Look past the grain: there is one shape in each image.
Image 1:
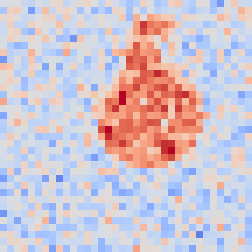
pear
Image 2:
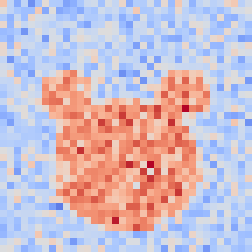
bear's head
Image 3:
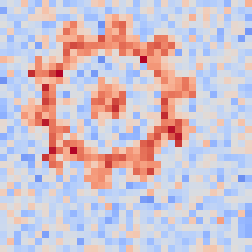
gear
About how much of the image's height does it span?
two thirds
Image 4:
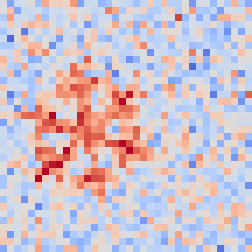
snowflake
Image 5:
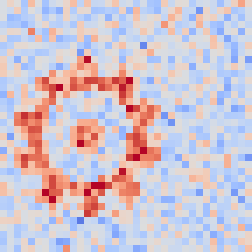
gear
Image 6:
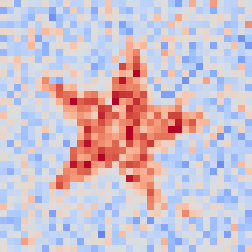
star
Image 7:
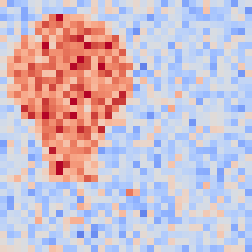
light bulb
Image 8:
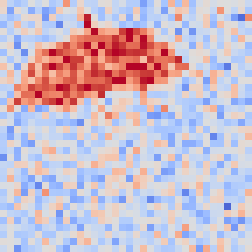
umbrella
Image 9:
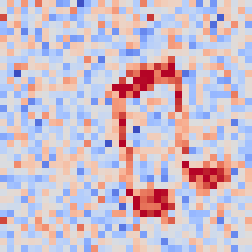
pair of musical notes
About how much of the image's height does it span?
two thirds
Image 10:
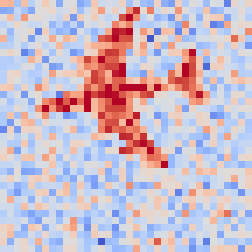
airplane
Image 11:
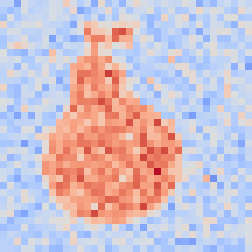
pear
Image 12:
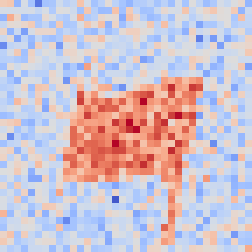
flag
